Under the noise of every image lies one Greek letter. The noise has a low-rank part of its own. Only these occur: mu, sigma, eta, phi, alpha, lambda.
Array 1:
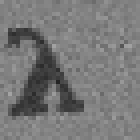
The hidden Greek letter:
lambda
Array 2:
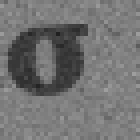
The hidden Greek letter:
sigma
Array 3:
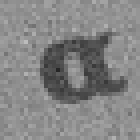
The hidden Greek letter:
alpha
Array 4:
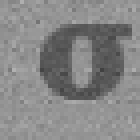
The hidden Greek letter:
sigma
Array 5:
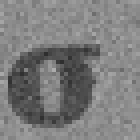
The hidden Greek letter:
sigma
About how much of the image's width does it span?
two thirds
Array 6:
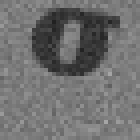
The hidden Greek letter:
sigma
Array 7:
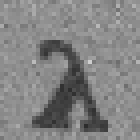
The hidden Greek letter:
lambda
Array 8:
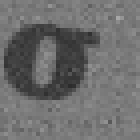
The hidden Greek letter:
sigma
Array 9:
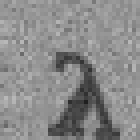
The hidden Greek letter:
lambda
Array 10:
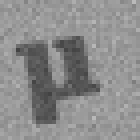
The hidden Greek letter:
mu
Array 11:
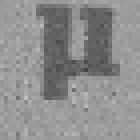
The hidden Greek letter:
mu
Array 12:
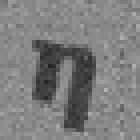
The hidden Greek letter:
eta
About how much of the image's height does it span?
two thirds
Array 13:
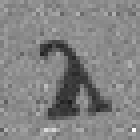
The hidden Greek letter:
lambda
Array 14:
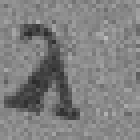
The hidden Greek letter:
lambda
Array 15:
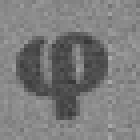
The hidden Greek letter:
phi
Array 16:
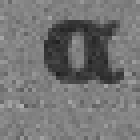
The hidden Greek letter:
alpha
